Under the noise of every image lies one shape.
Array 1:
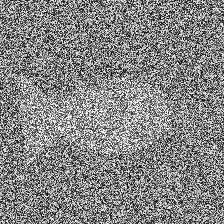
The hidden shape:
fish
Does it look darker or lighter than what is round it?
lighter
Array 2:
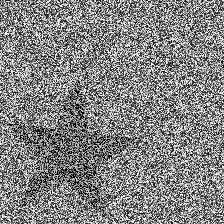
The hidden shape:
star
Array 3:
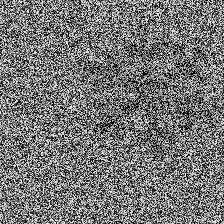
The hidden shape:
snowflake
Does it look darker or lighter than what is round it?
darker
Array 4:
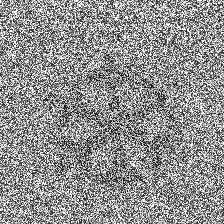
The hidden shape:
snowflake
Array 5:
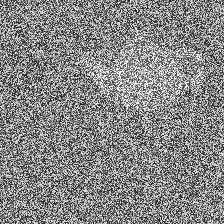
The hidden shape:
teapot
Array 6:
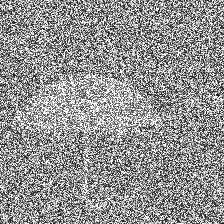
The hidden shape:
umbrella
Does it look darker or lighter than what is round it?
lighter
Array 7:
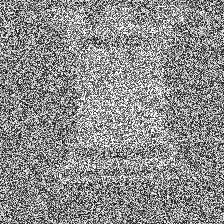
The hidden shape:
chess rook
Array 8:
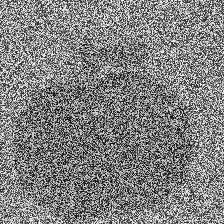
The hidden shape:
apple
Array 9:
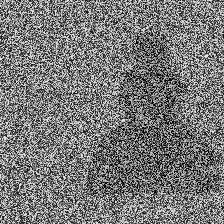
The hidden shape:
chess pawn
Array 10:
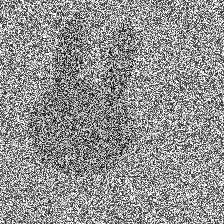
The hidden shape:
rabbit's head
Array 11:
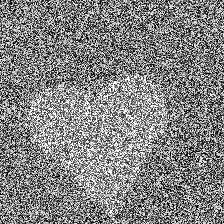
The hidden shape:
heart
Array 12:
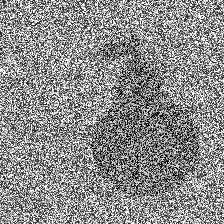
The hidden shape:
pear
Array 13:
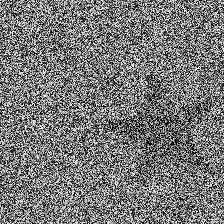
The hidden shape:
star
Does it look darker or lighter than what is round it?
darker
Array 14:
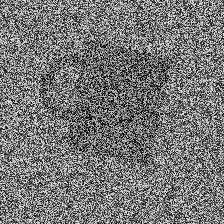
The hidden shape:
cup
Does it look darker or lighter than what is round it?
darker
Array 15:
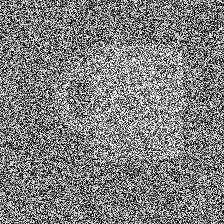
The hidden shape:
cup
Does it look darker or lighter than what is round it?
lighter
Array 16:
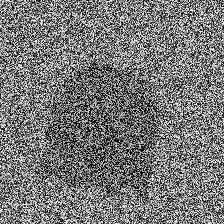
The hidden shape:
ghost
